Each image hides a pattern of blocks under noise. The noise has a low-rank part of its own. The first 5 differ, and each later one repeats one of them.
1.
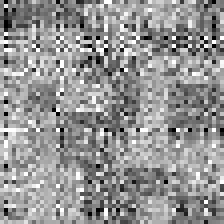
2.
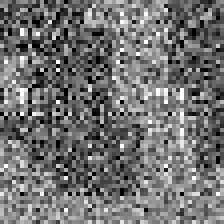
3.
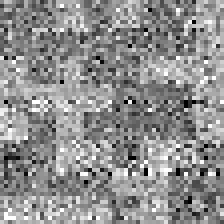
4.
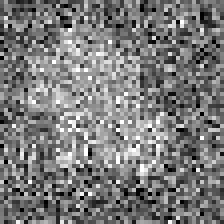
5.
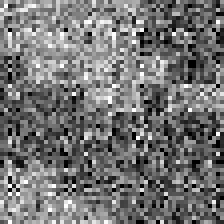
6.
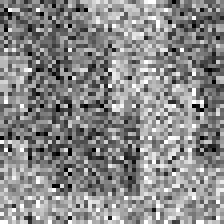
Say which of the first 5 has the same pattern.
2
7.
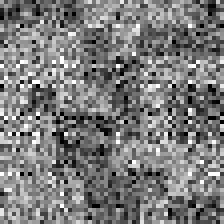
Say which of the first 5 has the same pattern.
1
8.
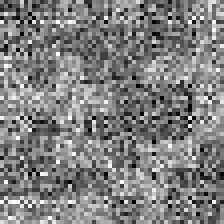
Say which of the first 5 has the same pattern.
3
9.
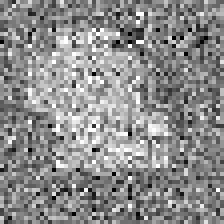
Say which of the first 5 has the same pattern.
4
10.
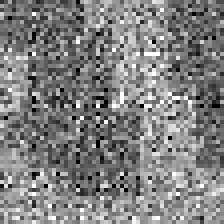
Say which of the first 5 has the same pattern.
2
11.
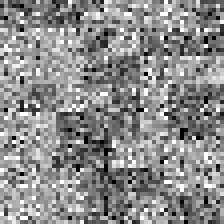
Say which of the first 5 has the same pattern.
1
